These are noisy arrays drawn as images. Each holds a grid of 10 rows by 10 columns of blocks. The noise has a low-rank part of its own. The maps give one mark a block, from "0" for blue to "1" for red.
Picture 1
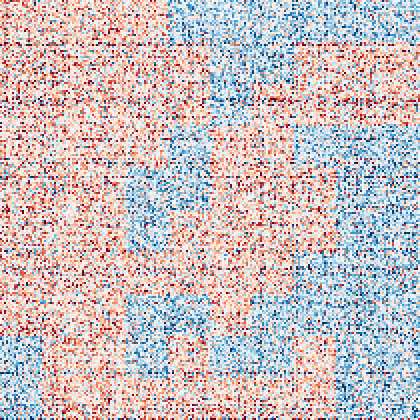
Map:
1 1 1 1 0 0 0 0 0 0
1 1 1 1 1 0 0 1 1 1
1 1 1 1 1 0 1 1 1 1
1 1 1 1 0 1 1 0 0 0
1 1 1 0 0 1 1 1 0 0
1 1 1 0 1 1 1 1 0 0
1 1 1 1 1 1 1 0 0 0
1 1 1 0 0 1 0 0 0 0
0 1 1 0 1 0 0 1 0 0
0 1 1 1 1 1 1 1 0 0
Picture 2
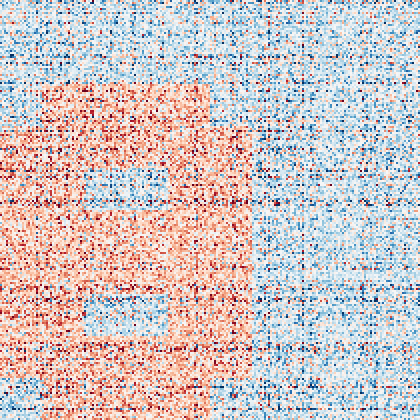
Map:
0 0 0 0 0 0 0 0 0 0
0 0 0 0 0 0 0 0 0 0
0 1 1 1 1 0 0 0 0 0
1 1 1 1 1 1 0 0 0 0
1 1 0 0 1 1 0 0 0 0
1 1 1 1 1 1 0 0 0 0
1 1 1 1 1 1 0 0 0 0
1 1 0 0 1 1 0 0 0 0
1 1 1 1 1 1 0 0 0 0
0 1 1 1 1 0 0 0 0 0
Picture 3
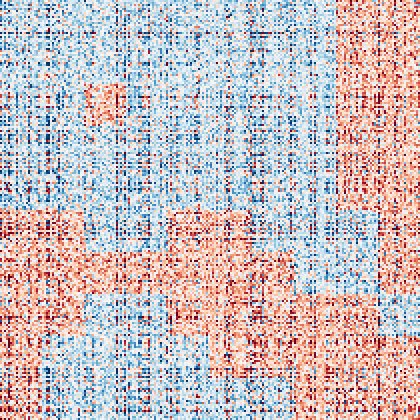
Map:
0 0 0 0 0 0 0 0 1 1
0 0 0 0 0 0 0 0 1 1
0 0 1 0 0 0 0 0 1 1
0 0 0 0 0 0 0 0 1 1
0 0 0 0 0 0 0 0 1 1
1 1 0 0 1 1 0 0 0 1
1 1 1 1 1 1 1 0 0 1
1 1 0 0 1 1 1 1 1 0
1 0 0 0 0 1 1 1 1 1
1 0 0 0 0 0 0 1 1 1
